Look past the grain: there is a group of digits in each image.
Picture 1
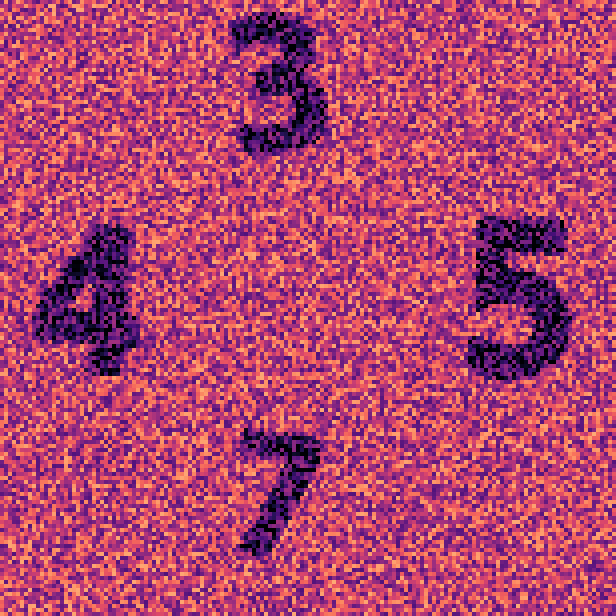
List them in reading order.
top middle: 3; middle left: 4; middle right: 5; bottom middle: 7
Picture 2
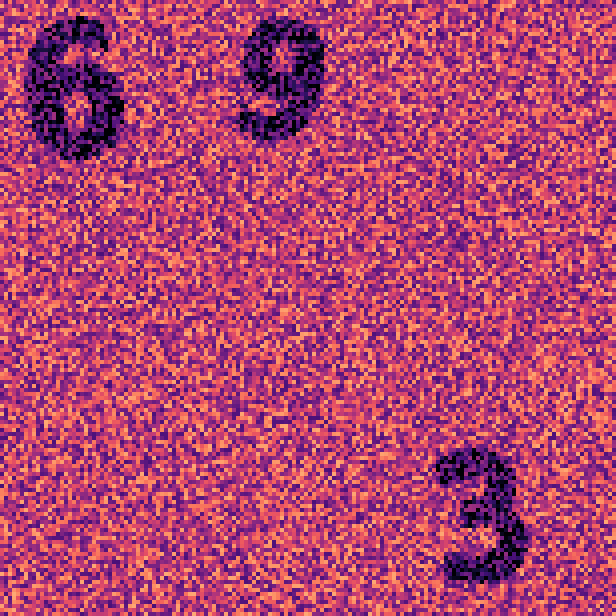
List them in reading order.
top left: 6; top middle: 9; bottom right: 3
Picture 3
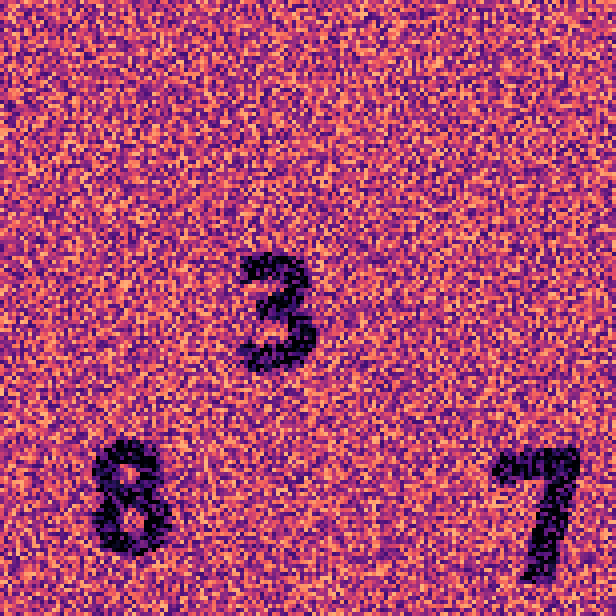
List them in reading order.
centre: 3; bottom left: 8; bottom right: 7
